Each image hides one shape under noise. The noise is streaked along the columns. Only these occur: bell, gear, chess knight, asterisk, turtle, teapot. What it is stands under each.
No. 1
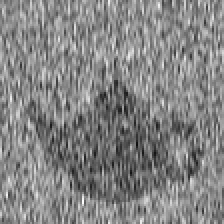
teapot
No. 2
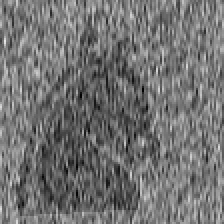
chess knight
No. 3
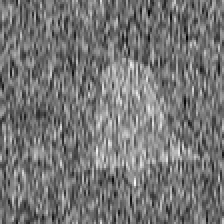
bell
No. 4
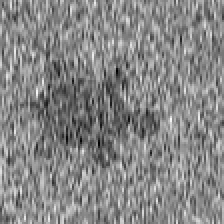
turtle
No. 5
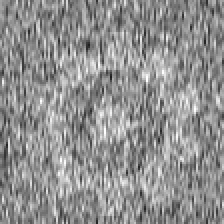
gear
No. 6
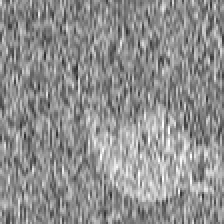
teapot
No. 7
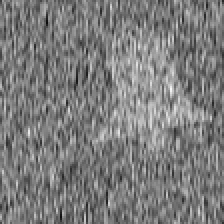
bell
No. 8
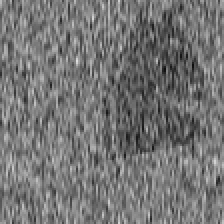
chess knight
